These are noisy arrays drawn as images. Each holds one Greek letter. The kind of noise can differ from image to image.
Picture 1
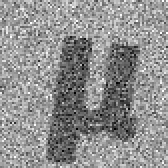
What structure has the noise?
independent entries
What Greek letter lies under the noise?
mu
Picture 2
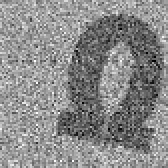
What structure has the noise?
low rank plus noise
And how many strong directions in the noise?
two
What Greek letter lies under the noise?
omega
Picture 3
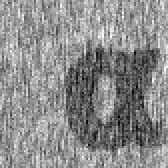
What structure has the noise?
streaked along the columns
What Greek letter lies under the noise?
alpha
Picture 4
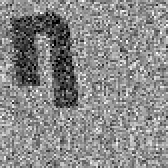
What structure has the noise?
low rank plus noise
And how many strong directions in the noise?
five to eight
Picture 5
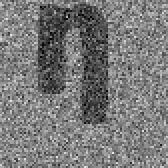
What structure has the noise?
independent entries
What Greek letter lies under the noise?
eta
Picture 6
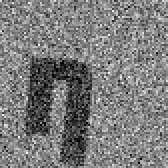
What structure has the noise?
independent entries
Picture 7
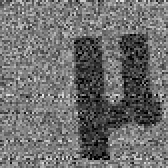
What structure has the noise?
rows of uneven size
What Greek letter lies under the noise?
mu
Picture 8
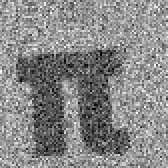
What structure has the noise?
low rank plus noise
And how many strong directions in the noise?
one
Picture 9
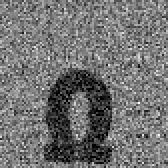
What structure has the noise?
low rank plus noise
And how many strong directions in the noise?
one
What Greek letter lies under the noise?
omega
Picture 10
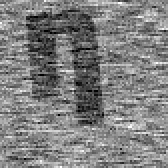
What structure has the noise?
streaked along the rows
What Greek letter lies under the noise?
eta
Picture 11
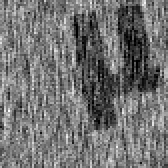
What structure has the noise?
streaked along the columns
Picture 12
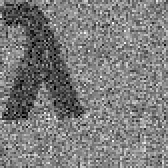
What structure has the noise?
low rank plus noise
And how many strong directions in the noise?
five to eight
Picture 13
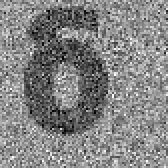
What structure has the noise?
low rank plus noise
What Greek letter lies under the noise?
delta
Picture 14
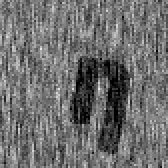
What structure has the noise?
streaked along the columns
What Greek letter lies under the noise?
eta
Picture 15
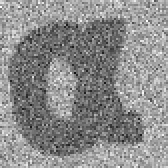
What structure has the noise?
independent entries
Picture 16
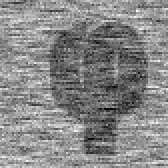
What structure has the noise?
streaked along the rows
